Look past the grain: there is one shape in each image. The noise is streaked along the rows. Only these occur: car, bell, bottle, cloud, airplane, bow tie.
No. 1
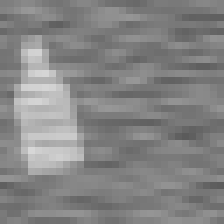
bottle
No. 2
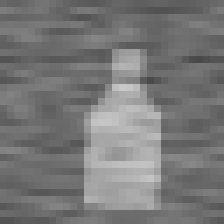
bottle
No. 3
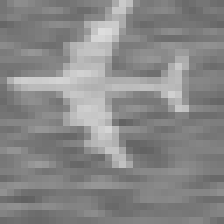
airplane
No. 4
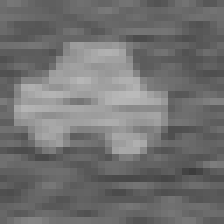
car
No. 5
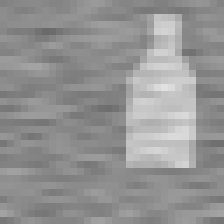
bottle
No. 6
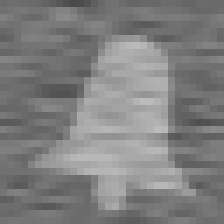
bell
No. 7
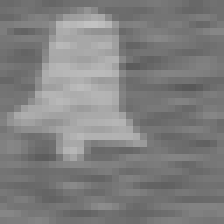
bell
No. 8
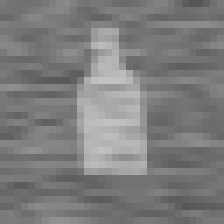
bottle
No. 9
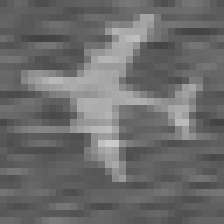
airplane
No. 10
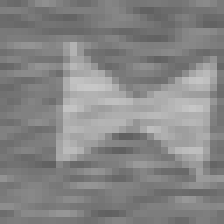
bow tie
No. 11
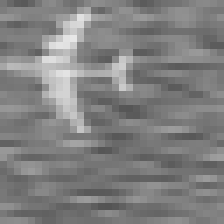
airplane
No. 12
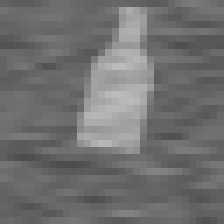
bottle
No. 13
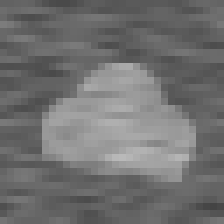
cloud
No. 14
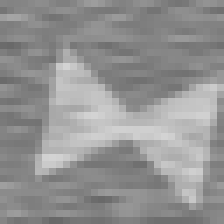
bow tie
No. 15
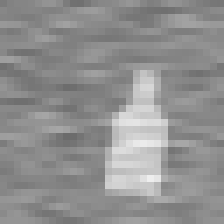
bottle
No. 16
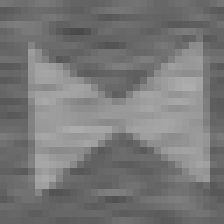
bow tie
